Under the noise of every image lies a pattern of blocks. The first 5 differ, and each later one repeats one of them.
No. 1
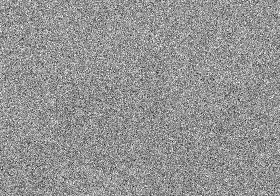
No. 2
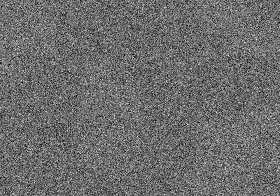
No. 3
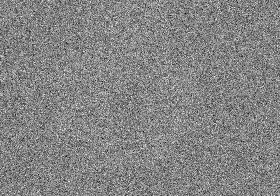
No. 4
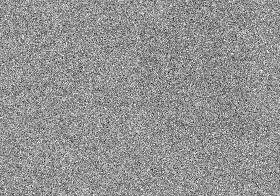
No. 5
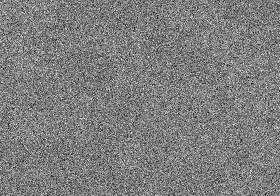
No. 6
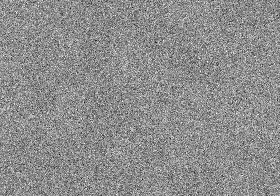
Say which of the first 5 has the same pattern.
5
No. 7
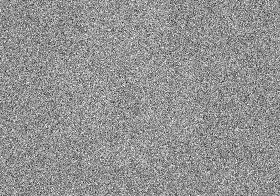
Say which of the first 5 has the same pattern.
3
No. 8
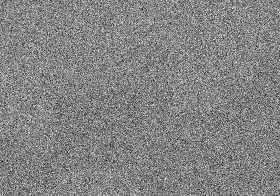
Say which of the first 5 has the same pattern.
1
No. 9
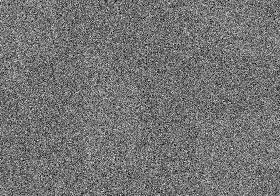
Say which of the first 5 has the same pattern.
2
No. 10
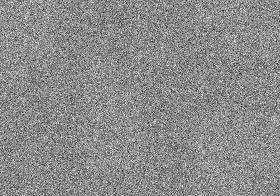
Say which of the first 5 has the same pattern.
2
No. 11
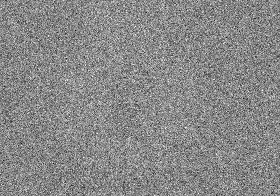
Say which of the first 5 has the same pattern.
3
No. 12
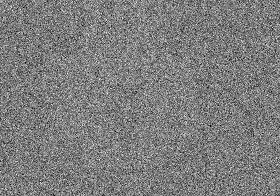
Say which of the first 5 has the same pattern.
3
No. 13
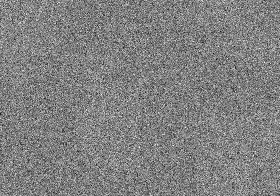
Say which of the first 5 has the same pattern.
2
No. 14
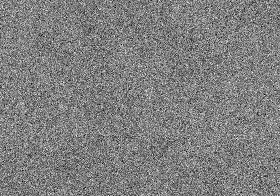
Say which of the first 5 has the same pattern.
5
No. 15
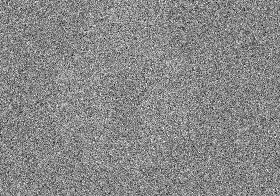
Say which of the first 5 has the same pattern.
3
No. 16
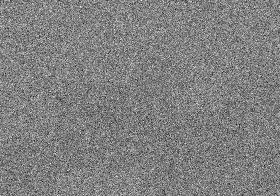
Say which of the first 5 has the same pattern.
1
